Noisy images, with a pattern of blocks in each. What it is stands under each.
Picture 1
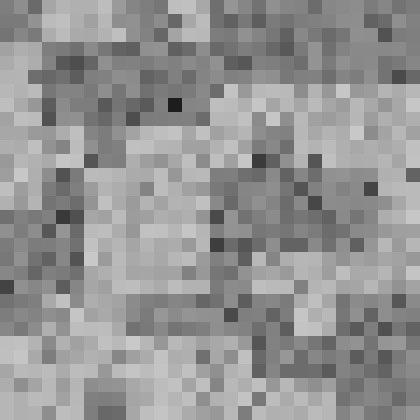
no symmetry
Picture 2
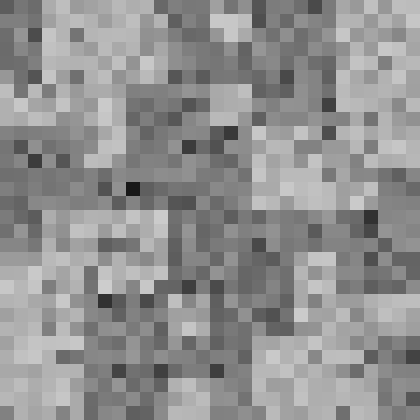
the same after a half turn
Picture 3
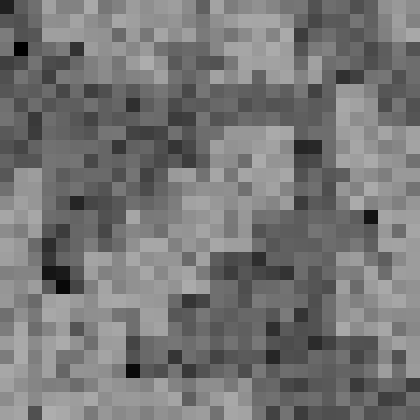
mirrored about the diagonal from the bottom left
